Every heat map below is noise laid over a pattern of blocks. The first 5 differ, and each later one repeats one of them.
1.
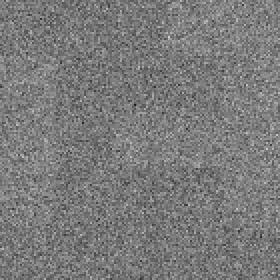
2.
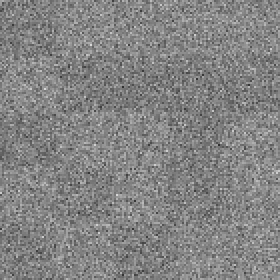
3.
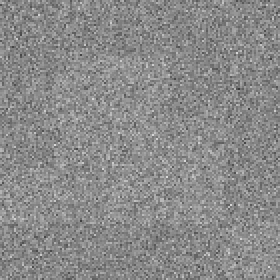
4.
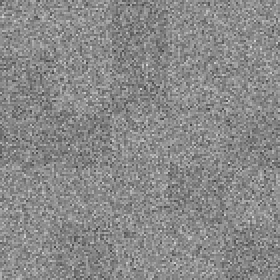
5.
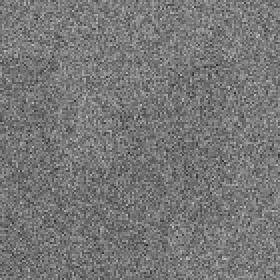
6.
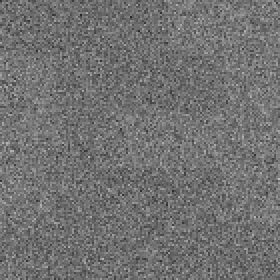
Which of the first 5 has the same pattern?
1
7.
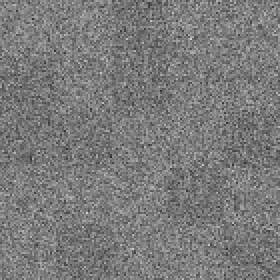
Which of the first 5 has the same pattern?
4
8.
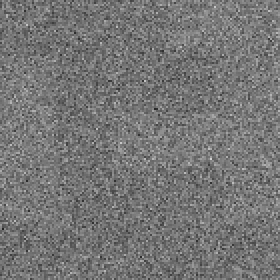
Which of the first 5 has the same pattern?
1
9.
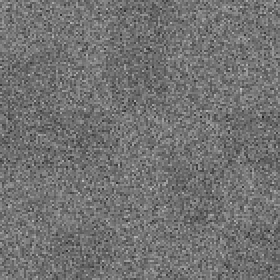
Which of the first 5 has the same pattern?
4
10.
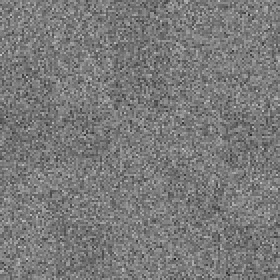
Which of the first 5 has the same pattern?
4
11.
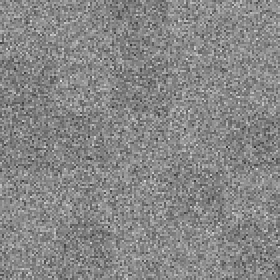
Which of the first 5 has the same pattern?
4
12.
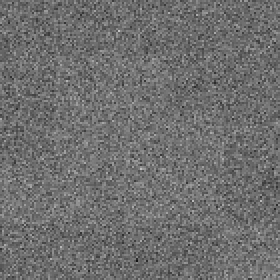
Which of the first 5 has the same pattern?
3
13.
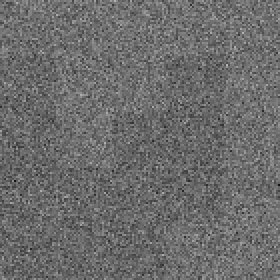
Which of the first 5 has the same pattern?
5
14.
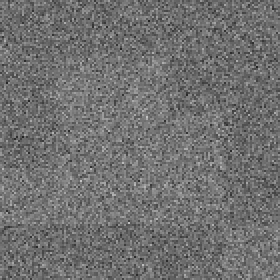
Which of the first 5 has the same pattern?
3
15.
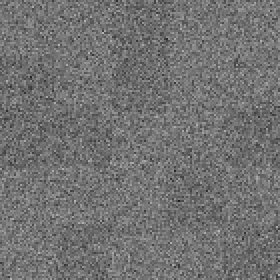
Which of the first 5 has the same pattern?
4
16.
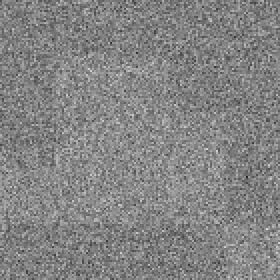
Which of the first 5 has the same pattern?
3
